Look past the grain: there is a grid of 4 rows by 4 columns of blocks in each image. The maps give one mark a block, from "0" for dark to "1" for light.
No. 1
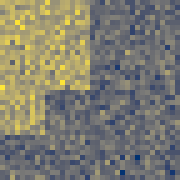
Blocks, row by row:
1100
1100
1000
0000
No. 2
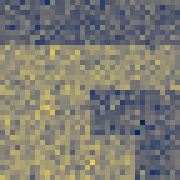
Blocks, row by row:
0000
1111
1100
1110
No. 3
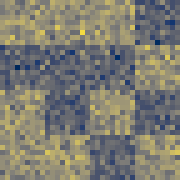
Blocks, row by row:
1110
0001
1010
1101
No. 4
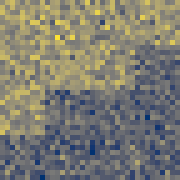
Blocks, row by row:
1111
1110
1000
0000
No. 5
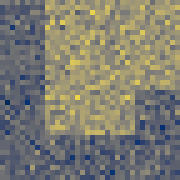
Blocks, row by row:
0111
0111
0110
0000
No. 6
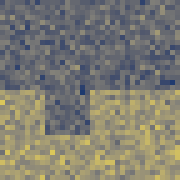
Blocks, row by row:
0000
0000
1011
1111
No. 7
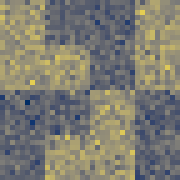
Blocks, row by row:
1001
1101
0010
0110
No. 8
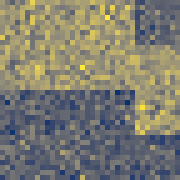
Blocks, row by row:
1110
1111
0001
0000
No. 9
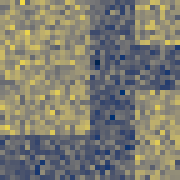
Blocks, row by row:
1101
1100
1101
0001
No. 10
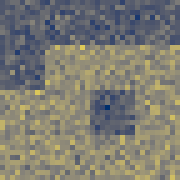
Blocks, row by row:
0000
0111
1101
1111
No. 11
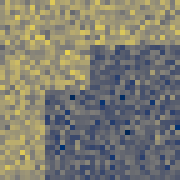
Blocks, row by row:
1111
1100
1000
1000
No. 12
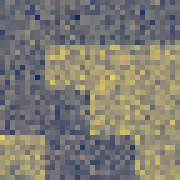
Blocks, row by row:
0000
0111
0011
1001
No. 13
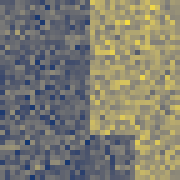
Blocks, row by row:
0011
0011
0011
0001
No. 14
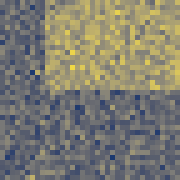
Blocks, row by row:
0111
0111
0000
0000
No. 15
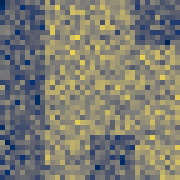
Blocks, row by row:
0110
0111
0111
0101
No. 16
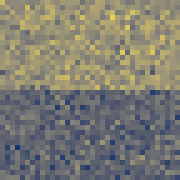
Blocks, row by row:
1111
1111
0000
0000
